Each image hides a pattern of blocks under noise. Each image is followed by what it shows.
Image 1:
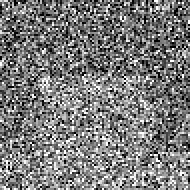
left and right mirror each other
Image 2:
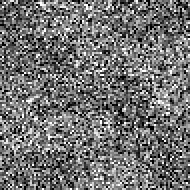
the same after a half turn
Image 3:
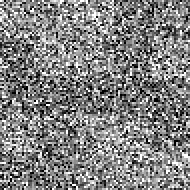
the same after a half turn
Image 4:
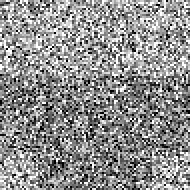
left and right mirror each other
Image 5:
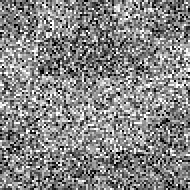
left and right mirror each other
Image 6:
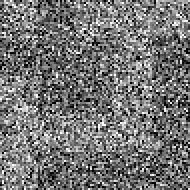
mirrored about the diagonal from the top left
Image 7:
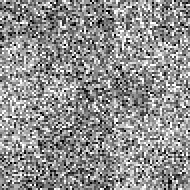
top and bottom mirror each other
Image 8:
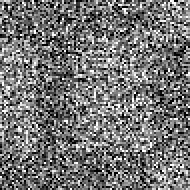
top and bottom mirror each other
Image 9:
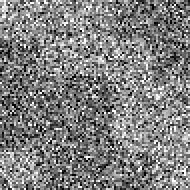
mirrored about the diagonal from the bottom left
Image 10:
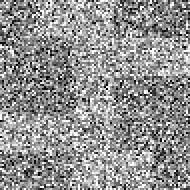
the same after a half turn
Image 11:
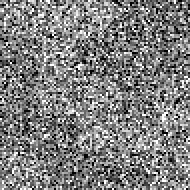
mirrored about the diagonal from the bottom left
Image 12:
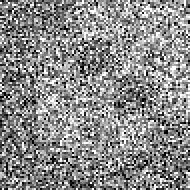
mirrored about the diagonal from the bottom left
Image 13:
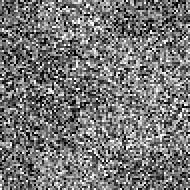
top and bottom mirror each other
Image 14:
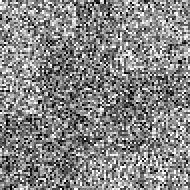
mirrored about the diagonal from the bottom left
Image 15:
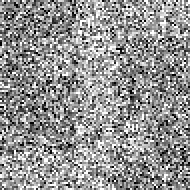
the same after a half turn
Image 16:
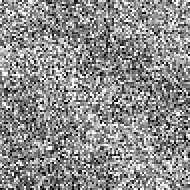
mirrored about the diagonal from the bottom left
